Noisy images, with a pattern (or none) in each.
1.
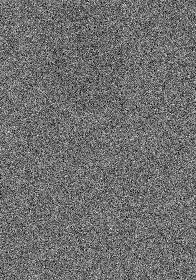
one block
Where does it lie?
top middle
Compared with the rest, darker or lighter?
darker
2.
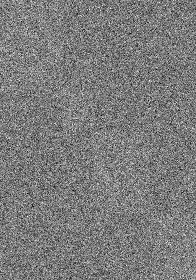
blocks along the diagonal
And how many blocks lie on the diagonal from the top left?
4
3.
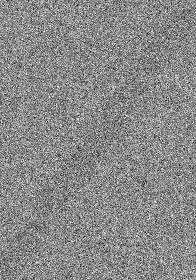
a diagonal band
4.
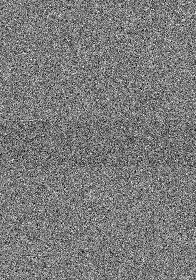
one band of rows
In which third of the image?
middle
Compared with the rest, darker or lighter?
darker
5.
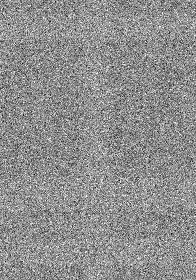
bands of rows crossing bands of columns
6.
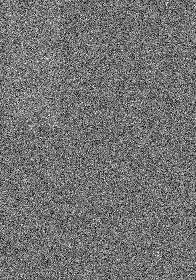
one block
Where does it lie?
top left
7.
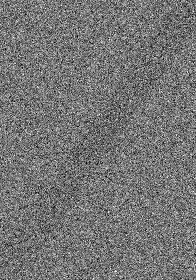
a diagonal band
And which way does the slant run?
bottom left to top right
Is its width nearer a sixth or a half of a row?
a sixth
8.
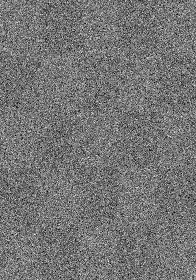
a checkerboard
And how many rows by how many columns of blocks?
5 by 5
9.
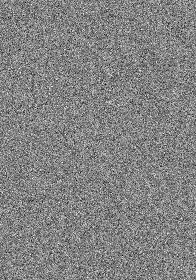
only noise
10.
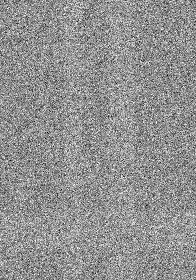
bands of rows crossing bands of columns
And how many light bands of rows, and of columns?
1 and 2
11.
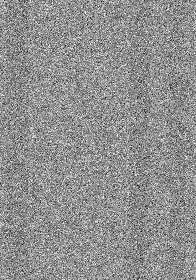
bands of columns
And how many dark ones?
3
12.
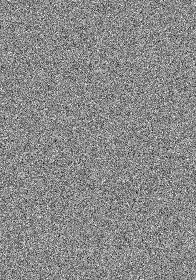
only noise
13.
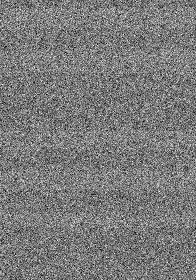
bands of rows
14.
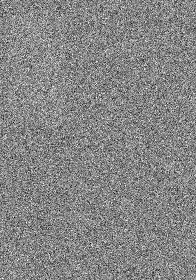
one block
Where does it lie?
top left
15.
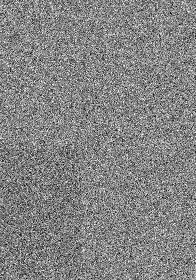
one block
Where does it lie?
bottom left
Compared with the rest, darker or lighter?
darker
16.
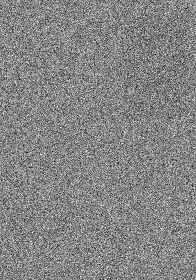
one block
